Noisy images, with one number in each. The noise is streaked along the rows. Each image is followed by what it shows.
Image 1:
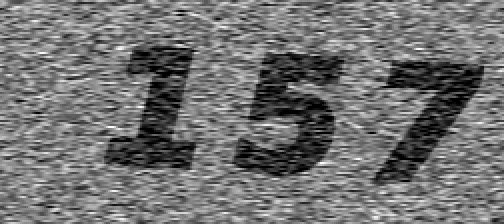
157
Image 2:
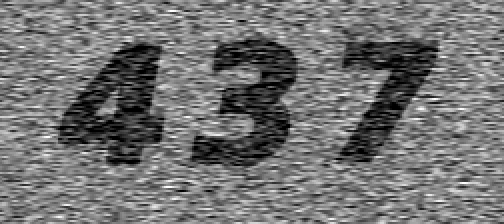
437
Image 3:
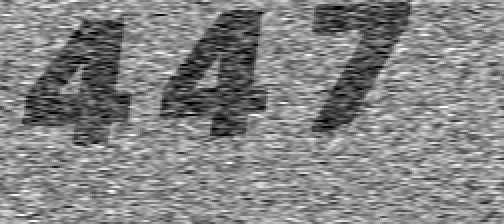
447
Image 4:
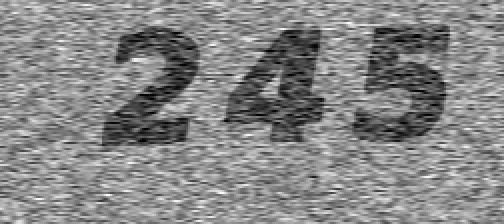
245
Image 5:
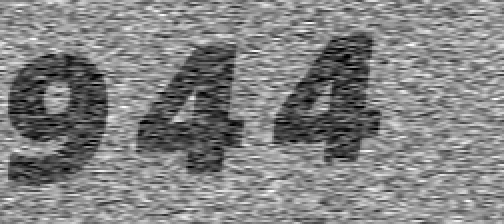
944
